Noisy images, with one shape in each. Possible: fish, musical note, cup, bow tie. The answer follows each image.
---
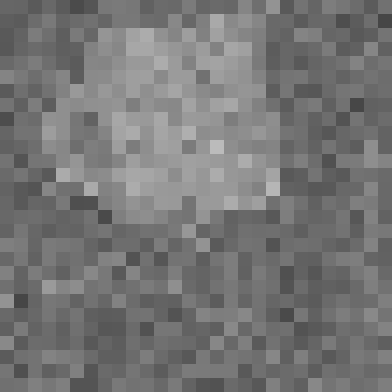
light cup
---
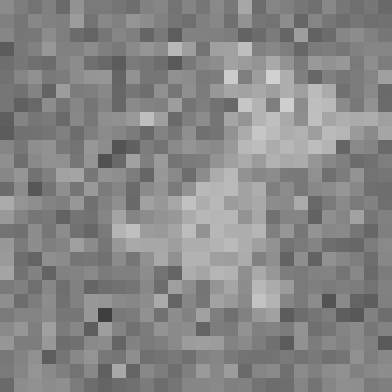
light bow tie
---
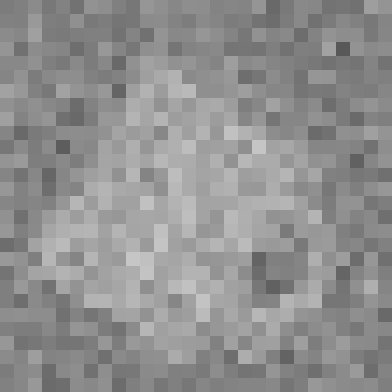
light cup
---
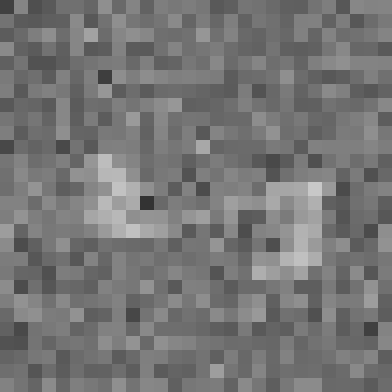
light musical note
